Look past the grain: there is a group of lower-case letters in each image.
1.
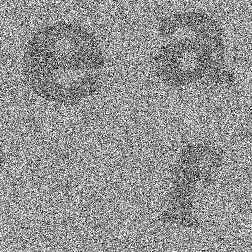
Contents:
top left: e; top right: a; bottom right: f
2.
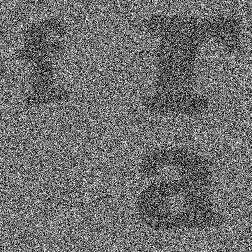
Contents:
top left: f; top right: r; bottom right: a
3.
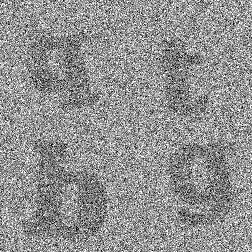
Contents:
top left: q; top right: t; bottom left: b; bottom right: g
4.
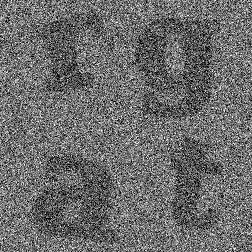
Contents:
top left: r; top right: g; bottom left: a; bottom right: t
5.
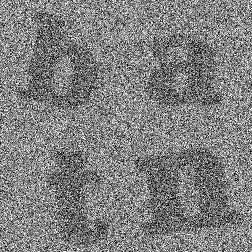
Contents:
top left: b; top right: a; bottom left: t; bottom right: n
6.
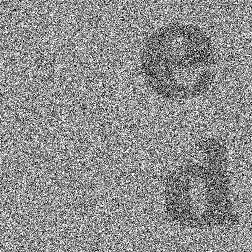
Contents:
top right: e; bottom right: d
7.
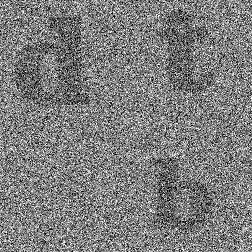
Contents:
top left: d; top right: t; bottom right: b
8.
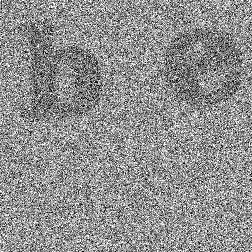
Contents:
top left: b; top right: e
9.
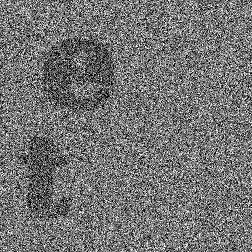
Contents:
top left: e; bottom left: t
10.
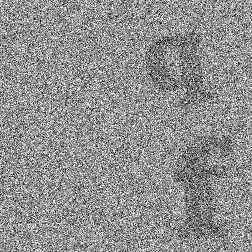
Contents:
top right: q; bottom right: f
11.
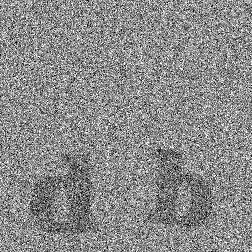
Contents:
bottom left: d; bottom right: b
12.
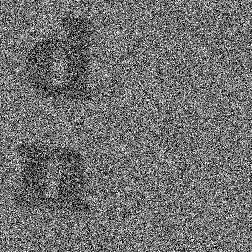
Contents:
top left: d; bottom left: n
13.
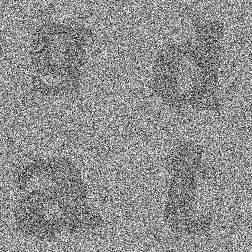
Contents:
top left: g; top right: d; bottom left: a; bottom right: t
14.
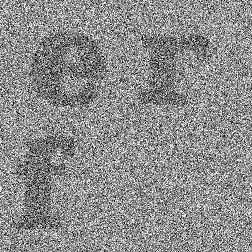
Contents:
top left: e; top right: r; bottom left: f
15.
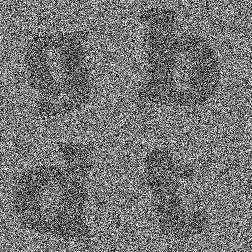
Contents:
top left: g; top right: b; bottom left: d; bottom right: t
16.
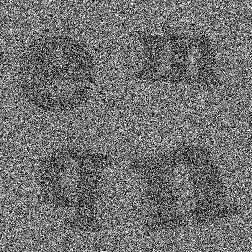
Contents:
top left: e; top right: m; bottom left: q; bottom right: n
